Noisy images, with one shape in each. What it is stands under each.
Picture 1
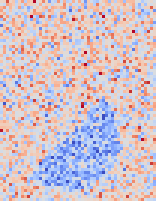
half disc
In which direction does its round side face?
down and right
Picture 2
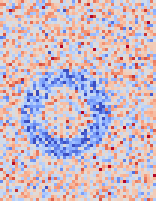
ring
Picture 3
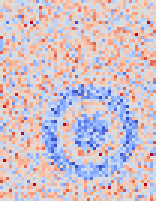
bullseye
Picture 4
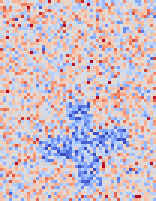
cross
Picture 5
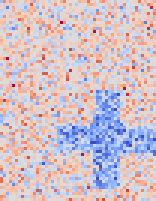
cross
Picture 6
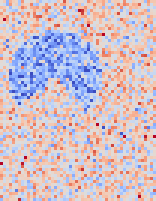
disc with a wedge cut out
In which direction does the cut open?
down
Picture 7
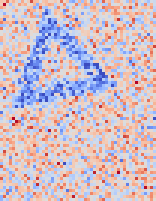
triangle frame
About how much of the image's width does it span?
two thirds
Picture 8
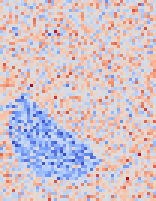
half disc
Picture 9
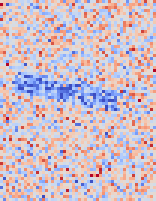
bar
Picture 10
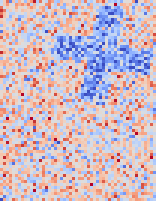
cross
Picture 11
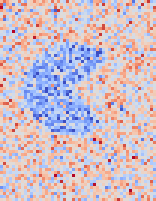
disc with a wedge cut out
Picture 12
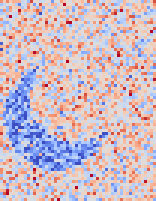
crescent
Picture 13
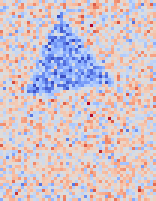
triangle
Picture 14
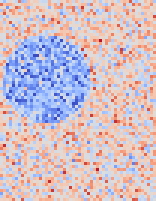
disc
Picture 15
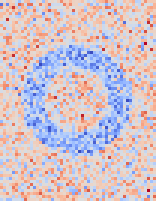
ring
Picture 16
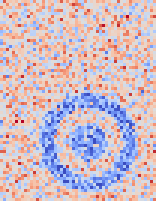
bullseye
